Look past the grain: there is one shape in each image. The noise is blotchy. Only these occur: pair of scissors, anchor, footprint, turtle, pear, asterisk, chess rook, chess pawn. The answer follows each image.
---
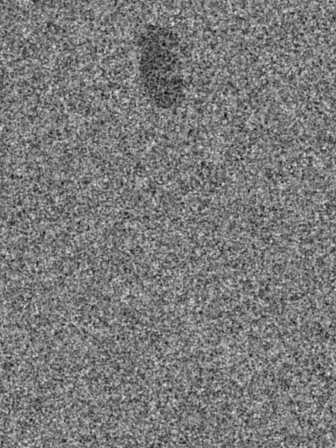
footprint
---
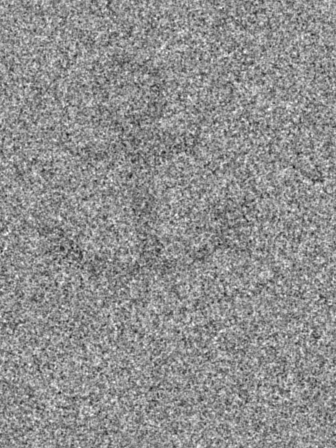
anchor
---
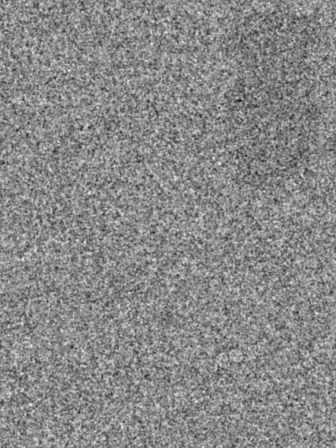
footprint
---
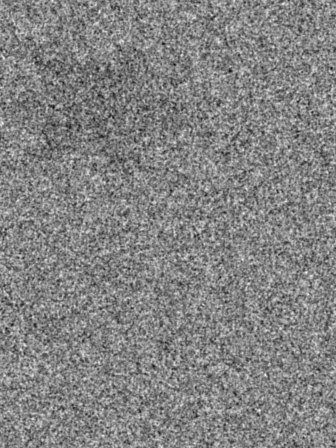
turtle
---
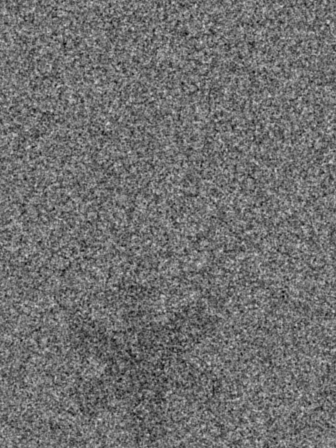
asterisk
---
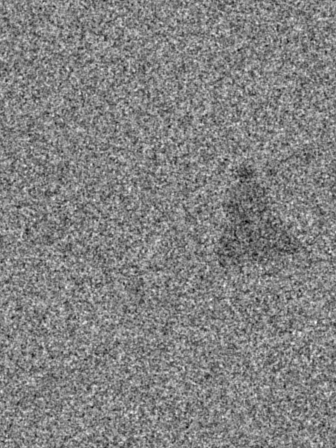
chess pawn
